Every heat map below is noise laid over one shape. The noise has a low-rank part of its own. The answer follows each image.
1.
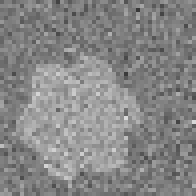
flower
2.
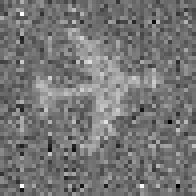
airplane
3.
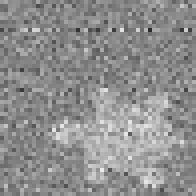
turtle
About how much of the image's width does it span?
two thirds
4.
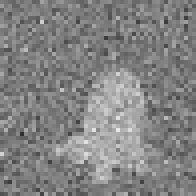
bell
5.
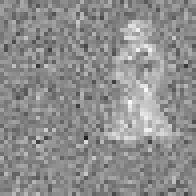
chess bishop
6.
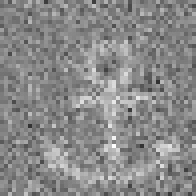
anchor
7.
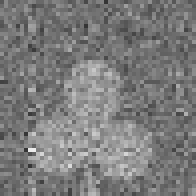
club
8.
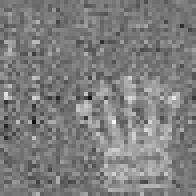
chess queen
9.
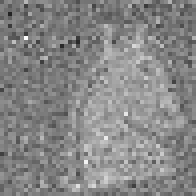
chess knight
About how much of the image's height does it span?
nearly all
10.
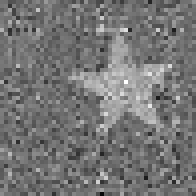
star
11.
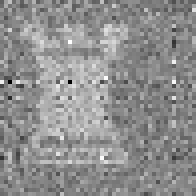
chess rook
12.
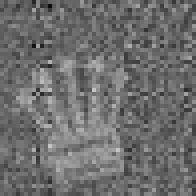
chess queen
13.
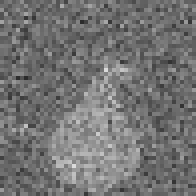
pear
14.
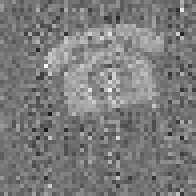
telephone
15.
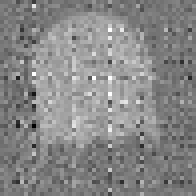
ghost
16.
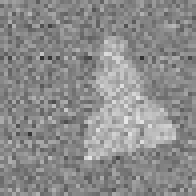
chess pawn
